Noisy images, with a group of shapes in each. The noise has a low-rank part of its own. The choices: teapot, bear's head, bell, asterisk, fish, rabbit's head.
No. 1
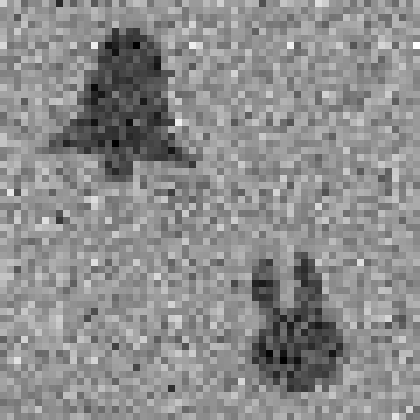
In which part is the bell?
top left
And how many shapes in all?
2
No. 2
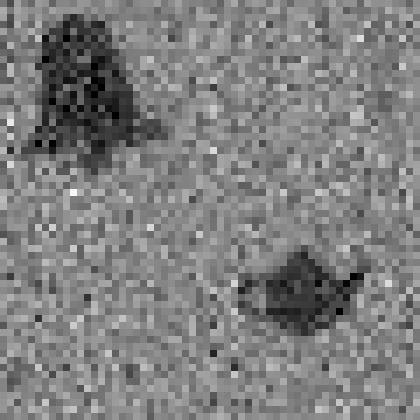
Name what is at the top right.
nothing
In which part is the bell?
top left
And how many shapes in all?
2
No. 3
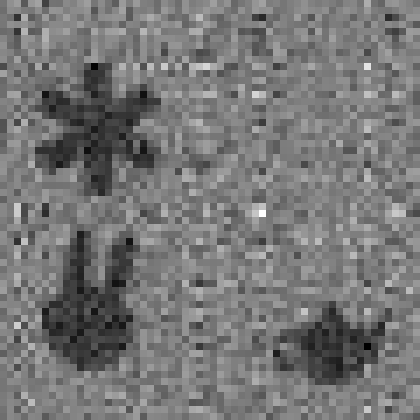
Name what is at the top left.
asterisk
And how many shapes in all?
3
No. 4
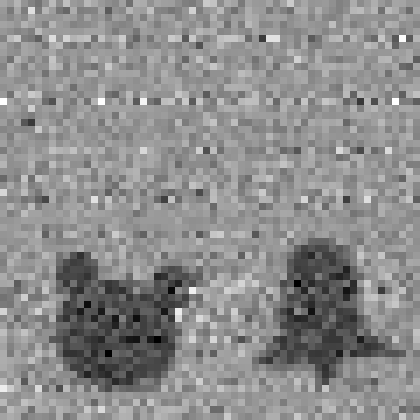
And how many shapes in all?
2
